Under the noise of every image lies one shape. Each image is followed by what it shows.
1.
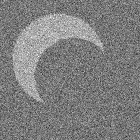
crescent
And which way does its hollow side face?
down and right
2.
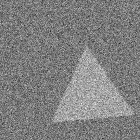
triangle
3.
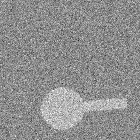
lollipop
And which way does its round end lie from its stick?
left
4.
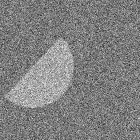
half disc
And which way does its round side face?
down and right
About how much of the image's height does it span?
half
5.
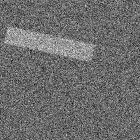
bar
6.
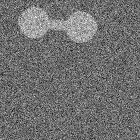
dumbbell
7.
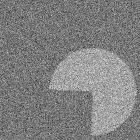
disc with a wedge cut out
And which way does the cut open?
down and left
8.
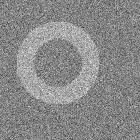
ring
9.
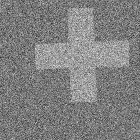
cross
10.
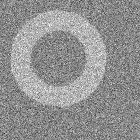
ring
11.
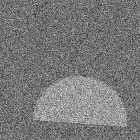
half disc
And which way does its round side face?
up
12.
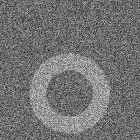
ring
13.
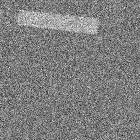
bar
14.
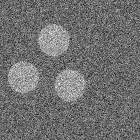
three dots
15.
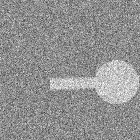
lollipop
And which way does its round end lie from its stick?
right
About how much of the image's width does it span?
two thirds
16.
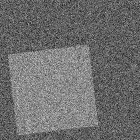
square
